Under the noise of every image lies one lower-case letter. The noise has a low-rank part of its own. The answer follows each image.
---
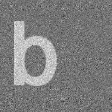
b
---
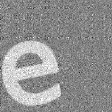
e
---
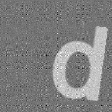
d
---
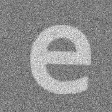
e
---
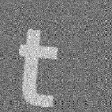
t
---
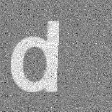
d
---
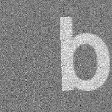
b
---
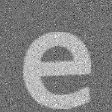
e
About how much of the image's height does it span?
two thirds
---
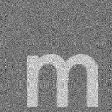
m
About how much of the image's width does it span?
two thirds
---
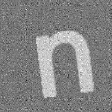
n
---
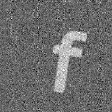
f
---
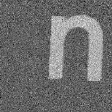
n
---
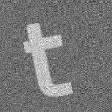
t
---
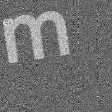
m
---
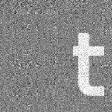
t
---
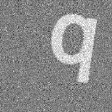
q
